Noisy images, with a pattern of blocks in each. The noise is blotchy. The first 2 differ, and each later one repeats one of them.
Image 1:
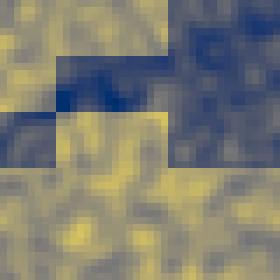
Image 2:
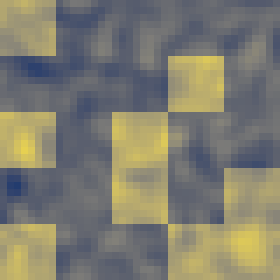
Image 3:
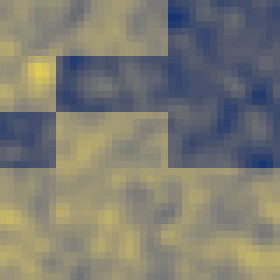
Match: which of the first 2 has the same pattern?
1
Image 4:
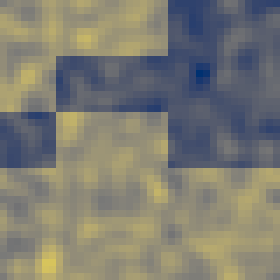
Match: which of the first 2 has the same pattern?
1
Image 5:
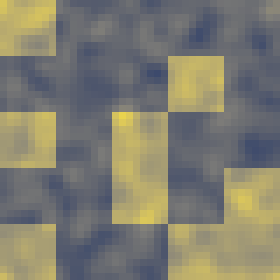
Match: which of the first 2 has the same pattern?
2
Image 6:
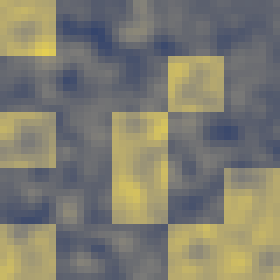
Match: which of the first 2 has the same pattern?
2
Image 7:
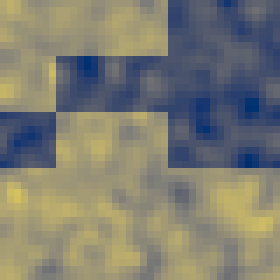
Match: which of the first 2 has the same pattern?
1
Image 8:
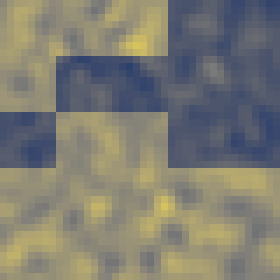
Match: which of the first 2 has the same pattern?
1
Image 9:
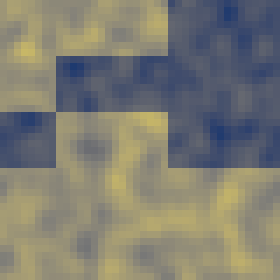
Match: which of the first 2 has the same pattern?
1
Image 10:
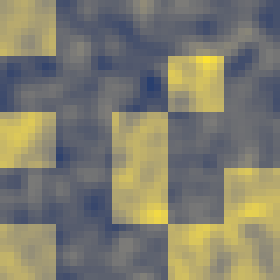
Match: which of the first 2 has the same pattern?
2
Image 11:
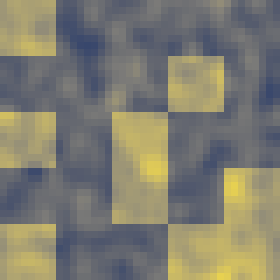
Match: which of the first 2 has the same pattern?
2
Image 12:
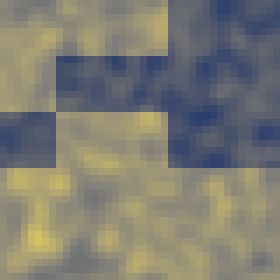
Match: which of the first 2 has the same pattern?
1
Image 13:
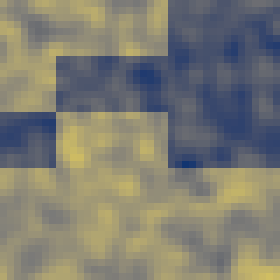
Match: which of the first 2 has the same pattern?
1
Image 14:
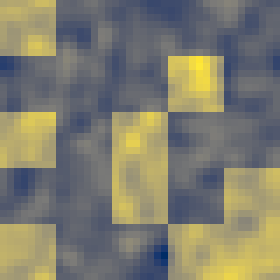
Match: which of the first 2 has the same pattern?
2
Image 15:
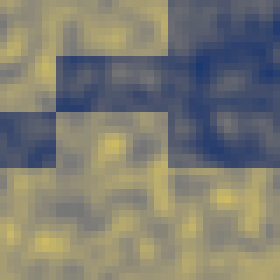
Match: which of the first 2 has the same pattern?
1
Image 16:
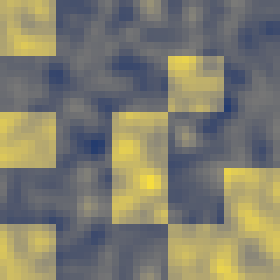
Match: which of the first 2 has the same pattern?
2
